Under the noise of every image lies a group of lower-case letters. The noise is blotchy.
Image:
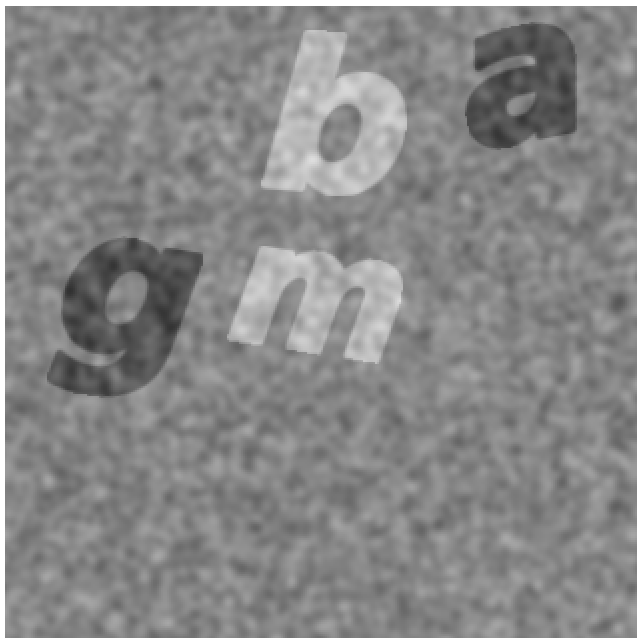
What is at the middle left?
g
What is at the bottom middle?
nothing
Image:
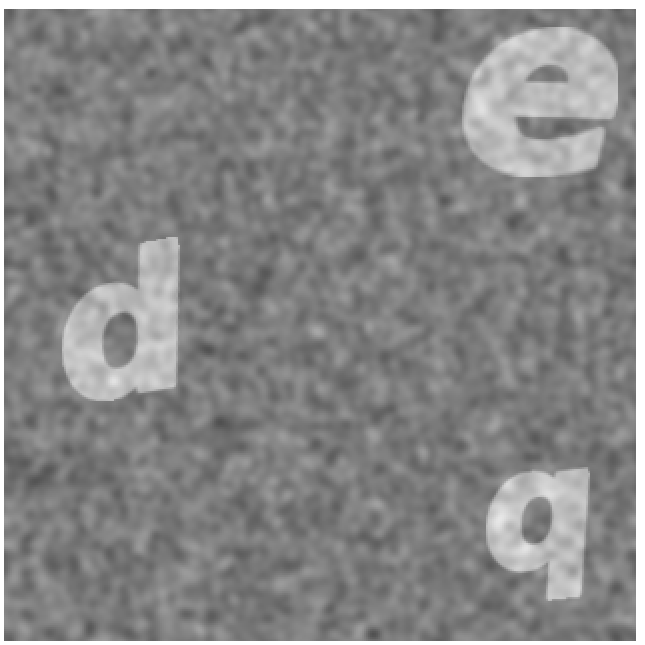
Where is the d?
middle left
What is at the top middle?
nothing
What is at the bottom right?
q
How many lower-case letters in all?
3
